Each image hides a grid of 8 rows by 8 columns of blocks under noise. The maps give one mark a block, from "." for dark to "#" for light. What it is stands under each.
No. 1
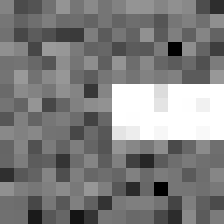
. . . . . . . .
. . . . . . . .
. . . . . . . .
. . . . # # # #
. . . . # # # #
. . . . . . . .
. . . . . . . .
. . . . . . . .
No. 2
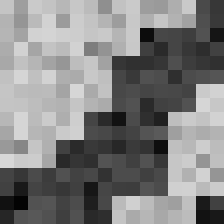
# # # # # # # .
# # # # # . . .
# # # # . . . .
# # # # . . . #
# # # . . . # #
# # . . . . # #
. . . . . . # #
. . . . # # # .
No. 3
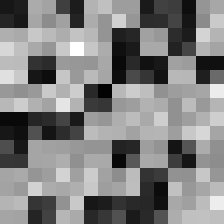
. # . # # . . #
# # # # . # . #
# . # # . . # .
# # # . # # # #
. . . # # # # #
. # # # . # . #
# # # # # . # #
# . # . . . # #
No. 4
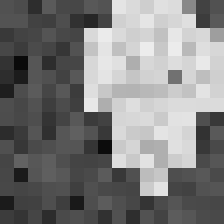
. . . . # # # .
. . . # # # # #
. . . # # # # #
. . . # # # # #
. . . . # # # .
. . . . # # # .
. . . . . # . .
. . . . . . . .
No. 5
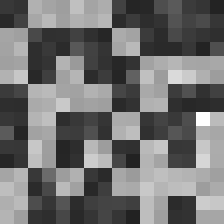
. # # # . . . .
# . . . # . . .
# . # . . # # #
. # # # . # . .
. # . . # . . #
. # . # . # . #
# . # . # # # #
# . . . . # . #
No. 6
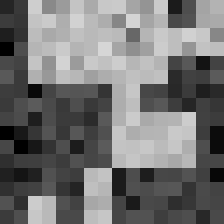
. # # # # # . #
. # # # # # # #
. # # # # # . .
. . . . # . . .
. . . . # # # .
. . . . # # # .
. . . # . . . .
. # . # . . . .
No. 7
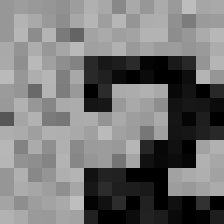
# # # # # # # #
# # # # # # # #
# # # . . . . #
# # # . # # . .
# # # # # # . .
# # # # # . . #
# # # . . . # #
# # # . . . . .
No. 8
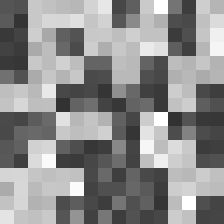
. # # # . # . #
. # . # # # . #
. # # . # . # #
# # . . . . # .
. . # # . # . .
. # . . . # # .
# # # . . . # #
# # . . . . # .
